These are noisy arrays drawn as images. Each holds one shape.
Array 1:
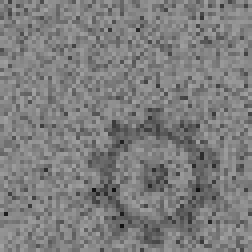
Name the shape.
gear
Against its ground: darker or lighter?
darker
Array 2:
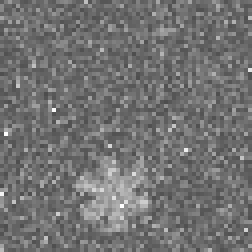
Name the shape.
asterisk
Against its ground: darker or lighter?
lighter
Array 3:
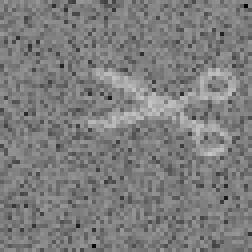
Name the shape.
pair of scissors
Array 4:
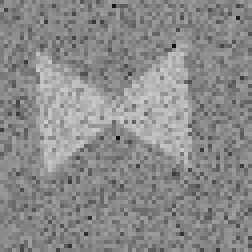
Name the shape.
bow tie
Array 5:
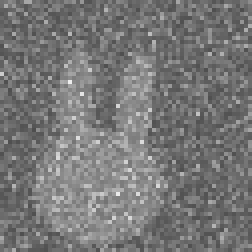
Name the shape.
rabbit's head
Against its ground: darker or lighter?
lighter
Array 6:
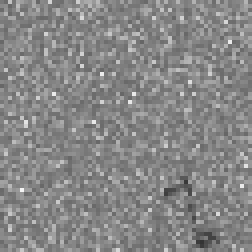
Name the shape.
musical note
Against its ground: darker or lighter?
darker
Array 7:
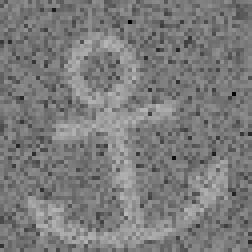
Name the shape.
anchor
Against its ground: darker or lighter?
lighter
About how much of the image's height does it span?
nearly all
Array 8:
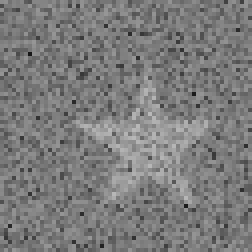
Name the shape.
star
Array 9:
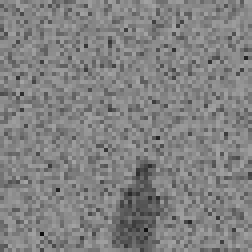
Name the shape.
bottle
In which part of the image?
bottom middle
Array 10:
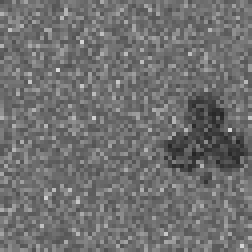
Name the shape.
club
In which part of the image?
middle right
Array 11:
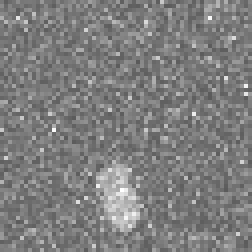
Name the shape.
footprint
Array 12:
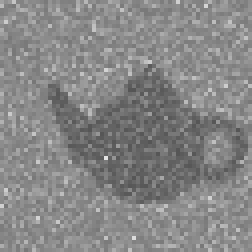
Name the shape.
teapot
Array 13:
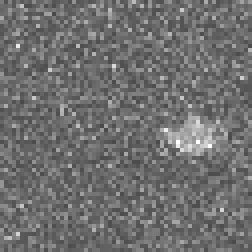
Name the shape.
teapot
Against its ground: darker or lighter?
lighter
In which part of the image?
middle right
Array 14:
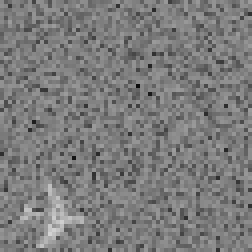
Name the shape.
airplane
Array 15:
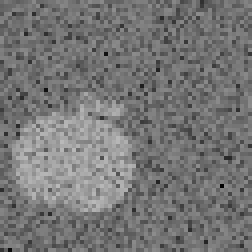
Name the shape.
apple
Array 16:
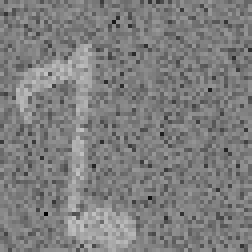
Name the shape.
musical note
